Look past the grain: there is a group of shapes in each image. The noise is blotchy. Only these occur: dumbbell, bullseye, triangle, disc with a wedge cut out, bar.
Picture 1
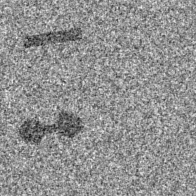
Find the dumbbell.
bottom left
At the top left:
bar
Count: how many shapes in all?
2
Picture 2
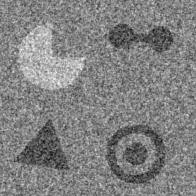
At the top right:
dumbbell
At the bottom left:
triangle
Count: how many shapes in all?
4
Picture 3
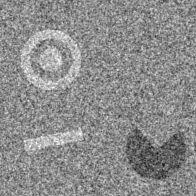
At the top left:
bullseye
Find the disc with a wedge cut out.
bottom right
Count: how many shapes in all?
3
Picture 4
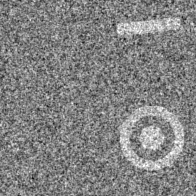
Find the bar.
top right
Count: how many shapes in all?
2
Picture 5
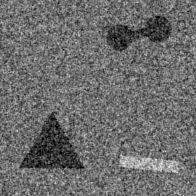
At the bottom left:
triangle
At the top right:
dumbbell
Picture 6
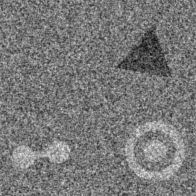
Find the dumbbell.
bottom left
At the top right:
triangle
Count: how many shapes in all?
3
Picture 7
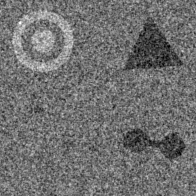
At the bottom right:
dumbbell
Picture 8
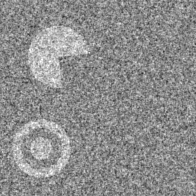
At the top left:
disc with a wedge cut out
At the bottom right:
nothing
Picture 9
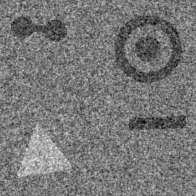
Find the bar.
bottom right
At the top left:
dumbbell
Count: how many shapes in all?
4
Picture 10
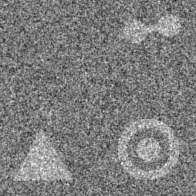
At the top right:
dumbbell
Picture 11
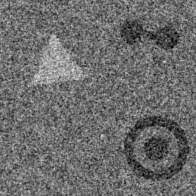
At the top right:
dumbbell
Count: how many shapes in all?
3
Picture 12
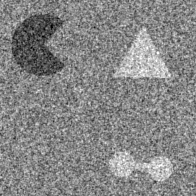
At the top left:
disc with a wedge cut out
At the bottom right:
dumbbell
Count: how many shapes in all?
3
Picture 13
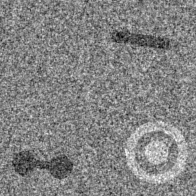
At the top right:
bar
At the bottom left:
dumbbell
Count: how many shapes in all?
3
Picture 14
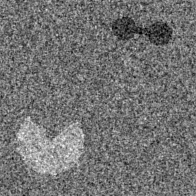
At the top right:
dumbbell
